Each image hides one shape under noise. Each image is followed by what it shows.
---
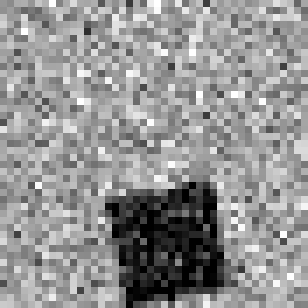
square
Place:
bottom middle
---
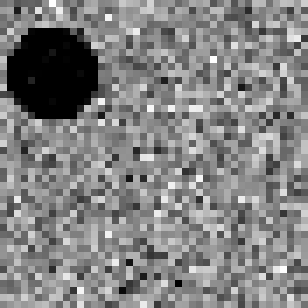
disc
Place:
top left
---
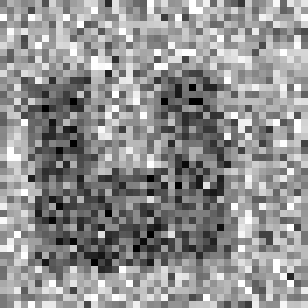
square with a notch
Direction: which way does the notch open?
up
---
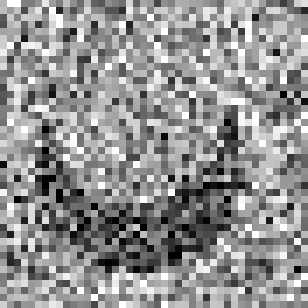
crescent
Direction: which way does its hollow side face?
up
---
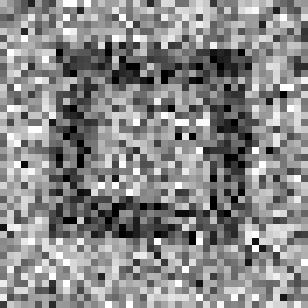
square frame
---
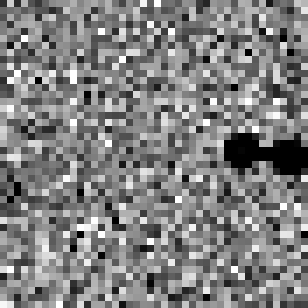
dumbbell
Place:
middle right
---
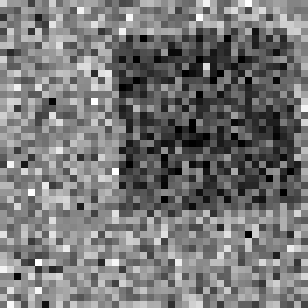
square
